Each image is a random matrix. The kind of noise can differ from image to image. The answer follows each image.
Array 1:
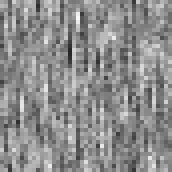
streaked along the columns
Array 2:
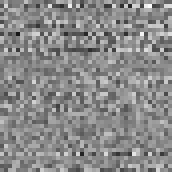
rows of uneven size
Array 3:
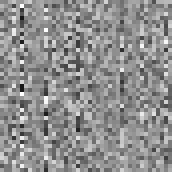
columns of uneven size
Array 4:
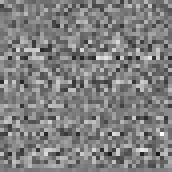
rows of uneven size
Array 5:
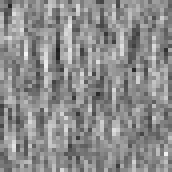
streaked along the columns
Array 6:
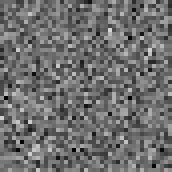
independent entries
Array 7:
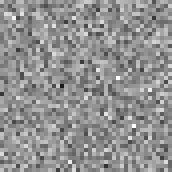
independent entries
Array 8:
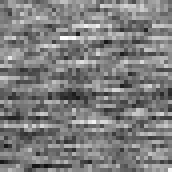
streaked along the rows
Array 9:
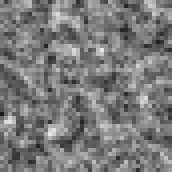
blotchy
